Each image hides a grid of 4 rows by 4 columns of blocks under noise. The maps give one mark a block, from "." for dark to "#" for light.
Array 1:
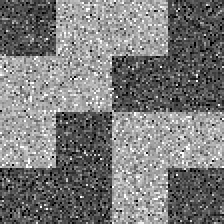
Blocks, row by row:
. # # .
# # . .
# . # #
. . # .
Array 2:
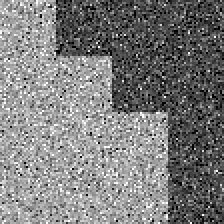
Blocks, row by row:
# . . .
# # . .
# # # .
# # # .
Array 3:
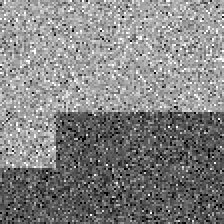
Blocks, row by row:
# # # #
# # # #
# . . .
. . . .
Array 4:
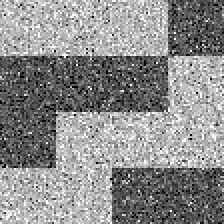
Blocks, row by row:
# # # .
. . . #
. # # #
# # . .
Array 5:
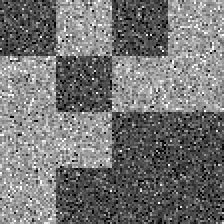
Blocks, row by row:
. # . #
# . # #
# # . .
# . . .
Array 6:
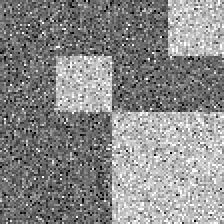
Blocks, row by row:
. . . #
. # . .
. . # #
. . # #
